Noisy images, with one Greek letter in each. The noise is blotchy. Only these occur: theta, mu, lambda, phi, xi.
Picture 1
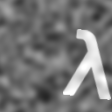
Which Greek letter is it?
lambda
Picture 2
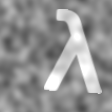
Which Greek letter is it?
lambda
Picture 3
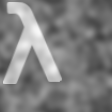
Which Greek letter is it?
lambda
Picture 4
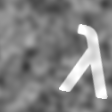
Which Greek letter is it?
lambda
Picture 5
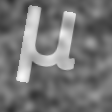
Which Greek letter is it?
mu
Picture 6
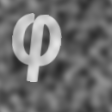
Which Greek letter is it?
phi
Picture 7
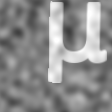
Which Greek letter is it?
mu
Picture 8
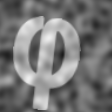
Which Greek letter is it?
phi
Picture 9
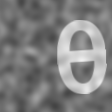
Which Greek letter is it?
theta
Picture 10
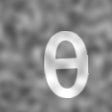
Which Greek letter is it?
theta
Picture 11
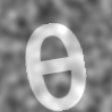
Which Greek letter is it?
theta
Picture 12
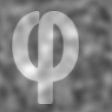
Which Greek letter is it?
phi
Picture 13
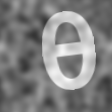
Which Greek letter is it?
theta
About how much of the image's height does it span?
two thirds
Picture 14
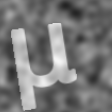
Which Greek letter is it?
mu
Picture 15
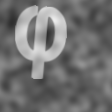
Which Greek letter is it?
phi
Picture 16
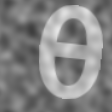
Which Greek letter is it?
theta
